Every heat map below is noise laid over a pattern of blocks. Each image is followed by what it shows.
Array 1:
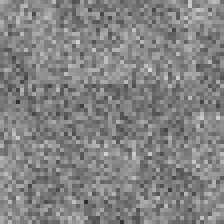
left and right mirror each other
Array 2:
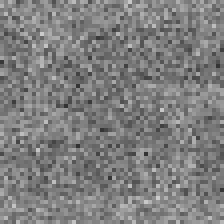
the same after a half turn
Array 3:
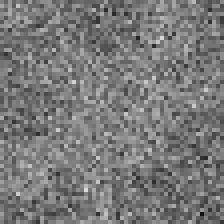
mirrored about the diagonal from the top left
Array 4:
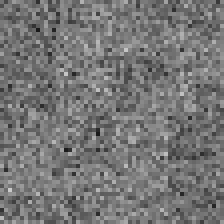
the same after a half turn
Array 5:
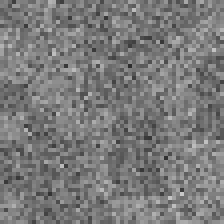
no symmetry
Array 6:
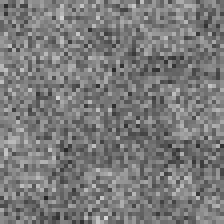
mirrored about the diagonal from the top left
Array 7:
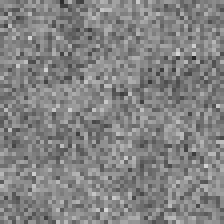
the same after a half turn
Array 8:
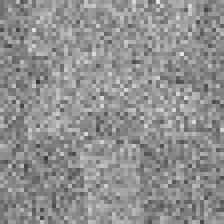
left and right mirror each other
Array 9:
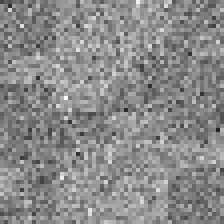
the same after a half turn
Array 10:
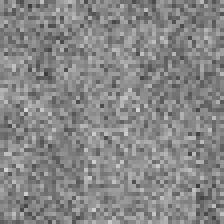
no symmetry
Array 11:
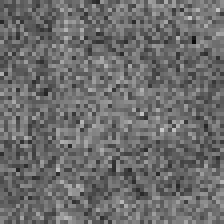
top and bottom mirror each other
